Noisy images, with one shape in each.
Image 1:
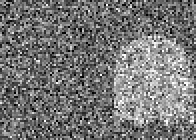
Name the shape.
ghost
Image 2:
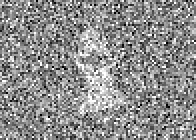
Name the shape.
chess bishop
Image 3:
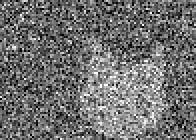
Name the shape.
cat's head
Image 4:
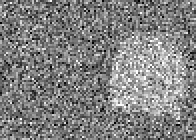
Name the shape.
ghost
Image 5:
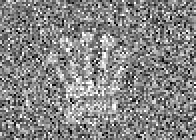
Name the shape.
chess queen
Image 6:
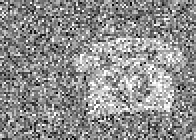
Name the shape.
telephone
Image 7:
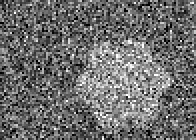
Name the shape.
flower
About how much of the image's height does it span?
two thirds
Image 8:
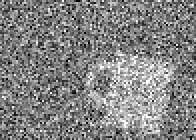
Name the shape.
cup
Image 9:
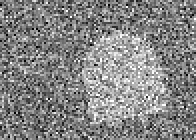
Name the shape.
ghost
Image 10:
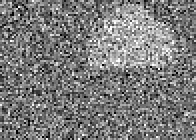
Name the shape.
cloud
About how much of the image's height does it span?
half
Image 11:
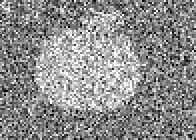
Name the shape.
apple
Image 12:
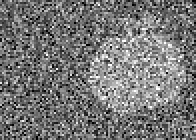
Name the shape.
apple
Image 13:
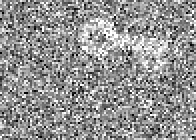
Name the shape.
key
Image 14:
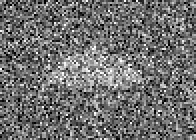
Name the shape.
umbrella
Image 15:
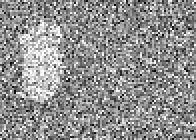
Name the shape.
footprint
